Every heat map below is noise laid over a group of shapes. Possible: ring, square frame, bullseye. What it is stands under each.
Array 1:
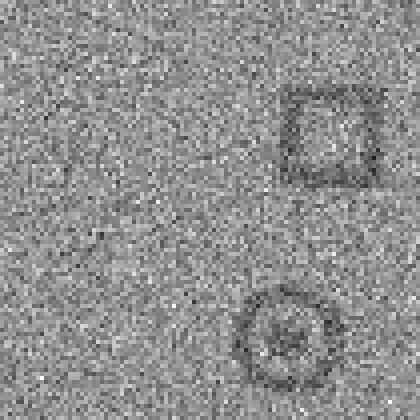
top right: dark square frame; bottom right: dark bullseye
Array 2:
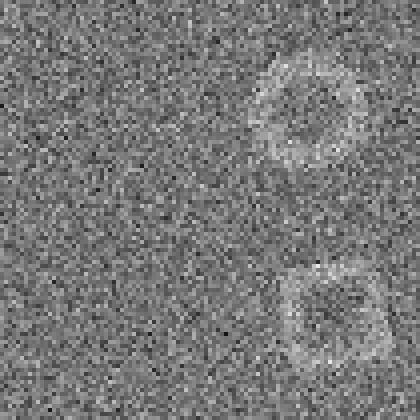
top right: light ring; bottom right: light square frame
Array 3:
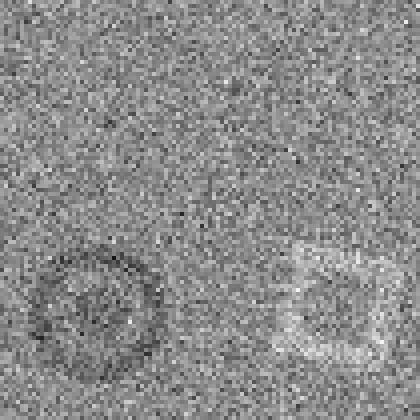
bottom left: dark bullseye; bottom right: light square frame
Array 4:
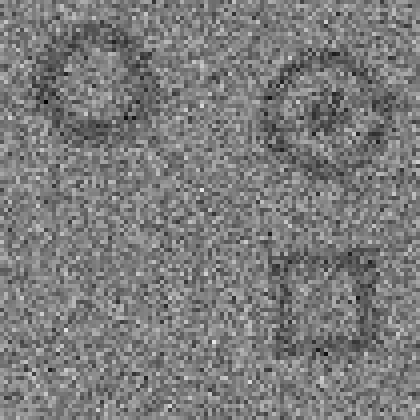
top left: dark ring; top right: dark bullseye; bottom right: dark square frame
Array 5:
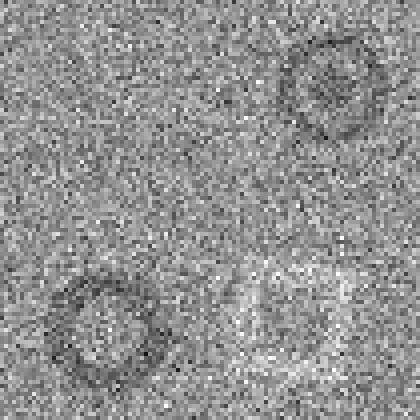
top right: dark bullseye; bottom left: dark ring; bottom right: light square frame
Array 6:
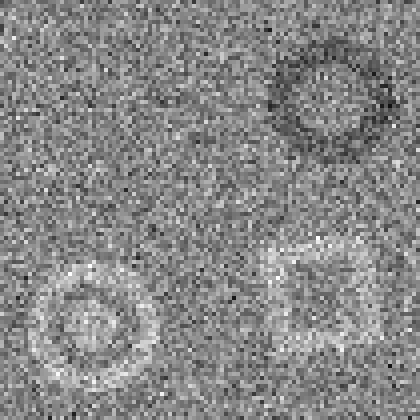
top right: dark ring; bottom left: light bullseye; bottom right: light square frame
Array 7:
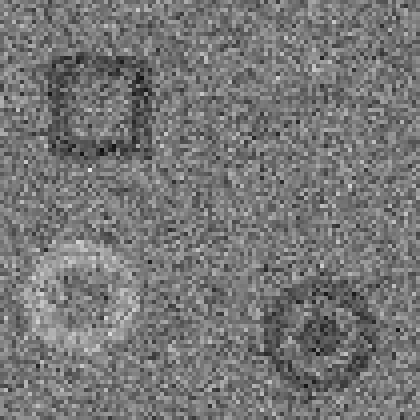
top left: dark square frame; bottom left: light ring; bottom right: dark bullseye
